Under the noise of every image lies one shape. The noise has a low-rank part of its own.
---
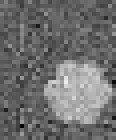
light flower
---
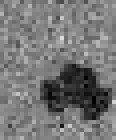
dark car
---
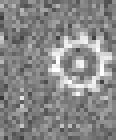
light gear
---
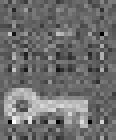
light key
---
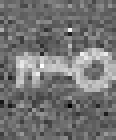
light key
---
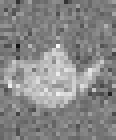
light teapot
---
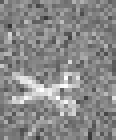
light pair of scissors
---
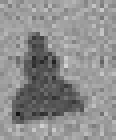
dark chess pawn
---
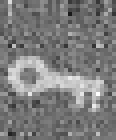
light key
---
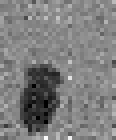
dark footprint
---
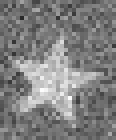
light star
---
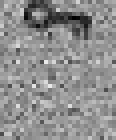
dark key
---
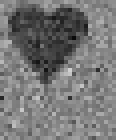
dark heart
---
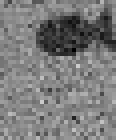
dark fish
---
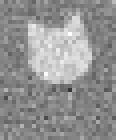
light cat's head
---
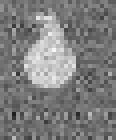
light pear
